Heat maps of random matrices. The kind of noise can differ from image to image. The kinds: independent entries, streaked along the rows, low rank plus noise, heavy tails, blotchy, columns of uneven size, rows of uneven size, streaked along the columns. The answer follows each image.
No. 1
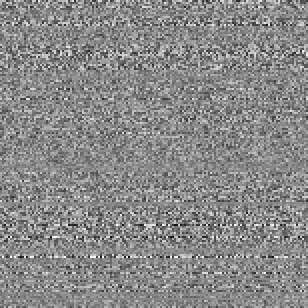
rows of uneven size
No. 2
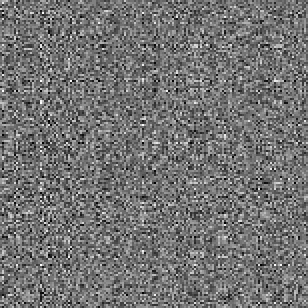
low rank plus noise
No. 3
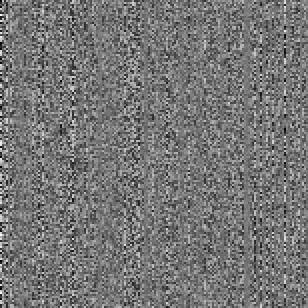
columns of uneven size
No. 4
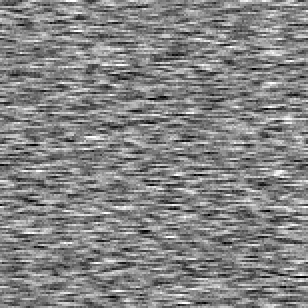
streaked along the rows
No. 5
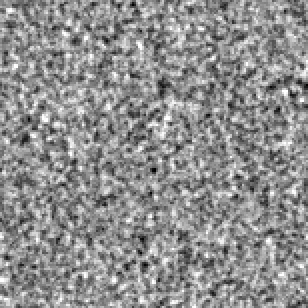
blotchy
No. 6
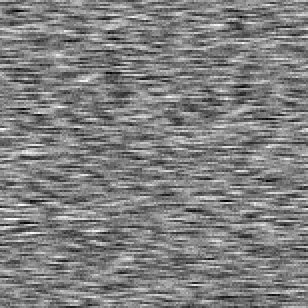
streaked along the rows
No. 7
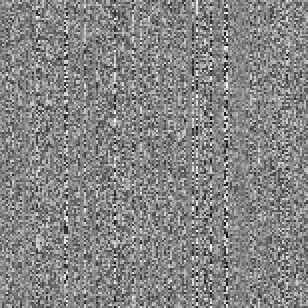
columns of uneven size
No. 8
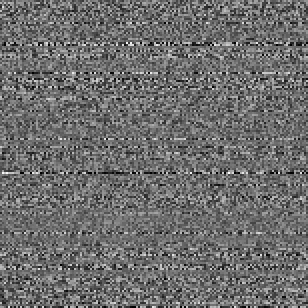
rows of uneven size
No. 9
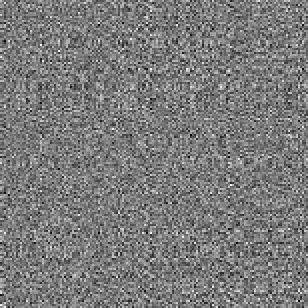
low rank plus noise
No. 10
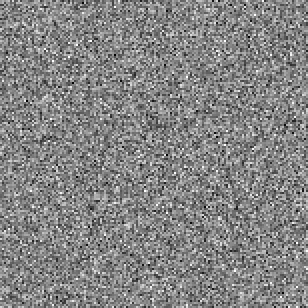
independent entries
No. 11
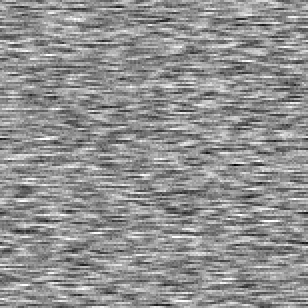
streaked along the rows
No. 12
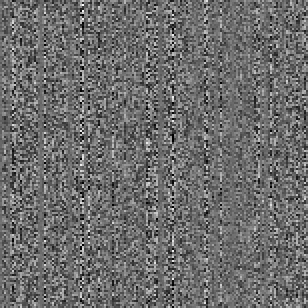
columns of uneven size
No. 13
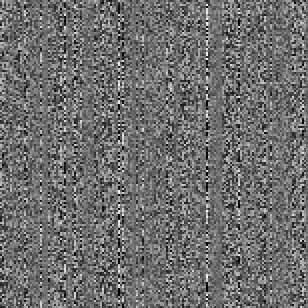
columns of uneven size
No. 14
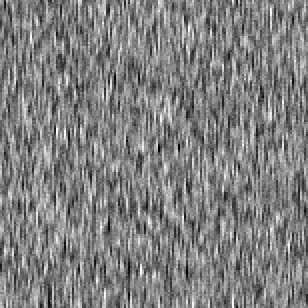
streaked along the columns
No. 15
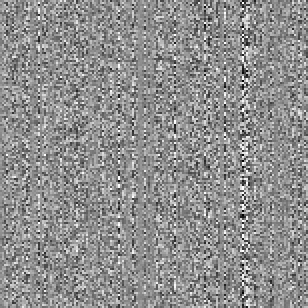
columns of uneven size
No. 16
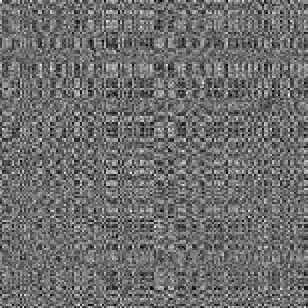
low rank plus noise
